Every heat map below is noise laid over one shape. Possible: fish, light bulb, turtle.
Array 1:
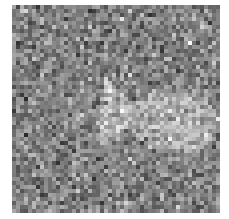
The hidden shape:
fish
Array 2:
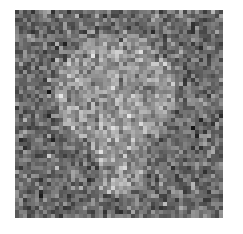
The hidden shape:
light bulb
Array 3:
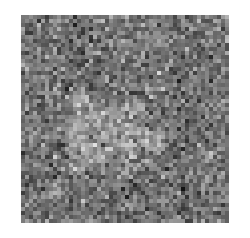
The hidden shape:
turtle
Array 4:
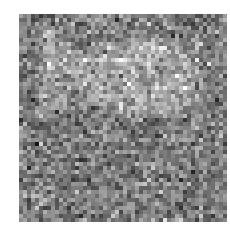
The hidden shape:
fish
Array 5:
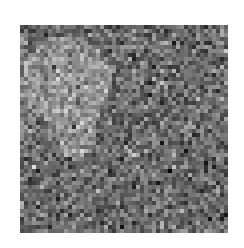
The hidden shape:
light bulb
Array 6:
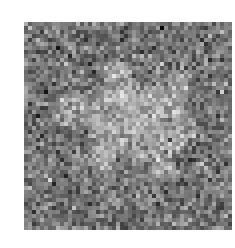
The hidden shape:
turtle
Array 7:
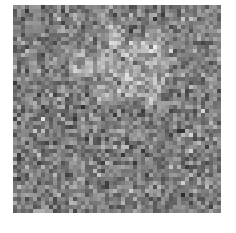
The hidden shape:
turtle
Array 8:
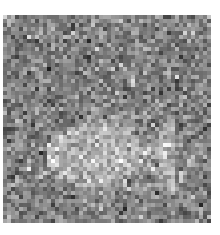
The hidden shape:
fish
